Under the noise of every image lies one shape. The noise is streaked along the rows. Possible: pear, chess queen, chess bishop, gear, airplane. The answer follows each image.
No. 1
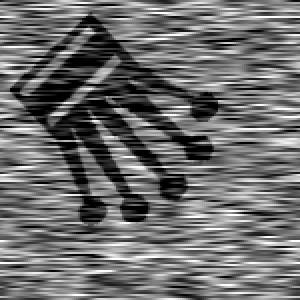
chess queen
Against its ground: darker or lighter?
darker
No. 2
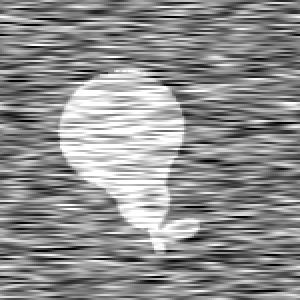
pear
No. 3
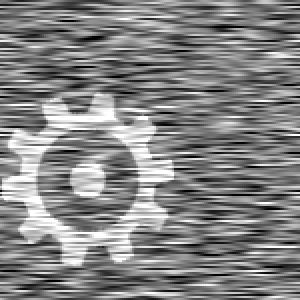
gear
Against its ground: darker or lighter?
lighter
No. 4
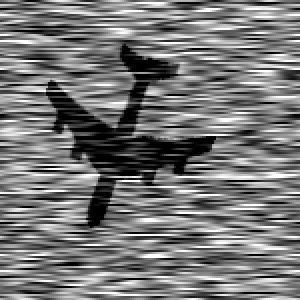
airplane
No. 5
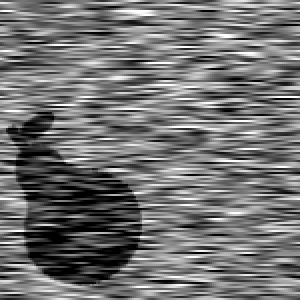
pear
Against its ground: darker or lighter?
darker
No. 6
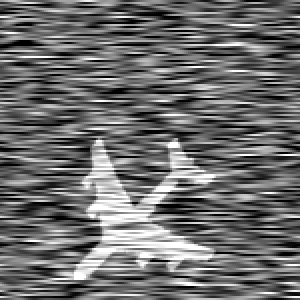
airplane
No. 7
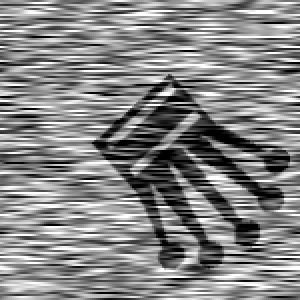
chess queen
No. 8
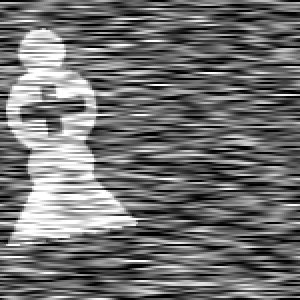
chess bishop
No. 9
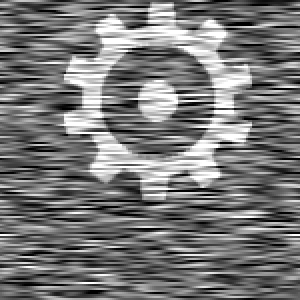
gear
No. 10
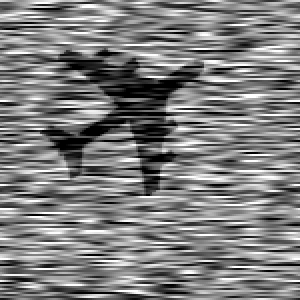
airplane
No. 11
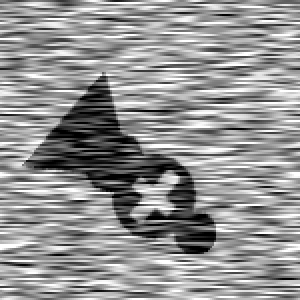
chess bishop
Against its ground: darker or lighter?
darker
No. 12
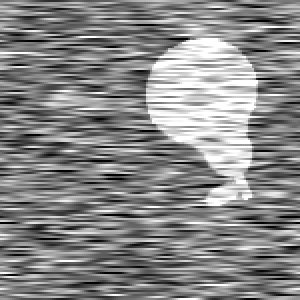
pear
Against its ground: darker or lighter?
lighter
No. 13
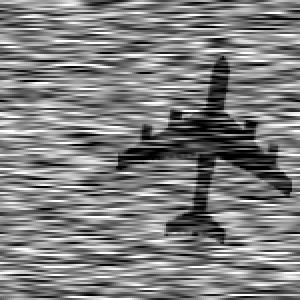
airplane
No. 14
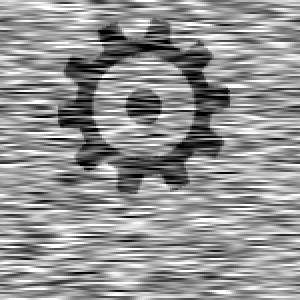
gear
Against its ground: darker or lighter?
darker
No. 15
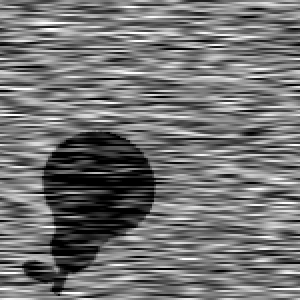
pear
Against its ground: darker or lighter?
darker
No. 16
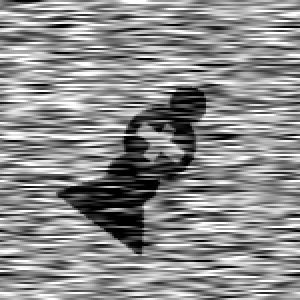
chess bishop
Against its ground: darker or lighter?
darker
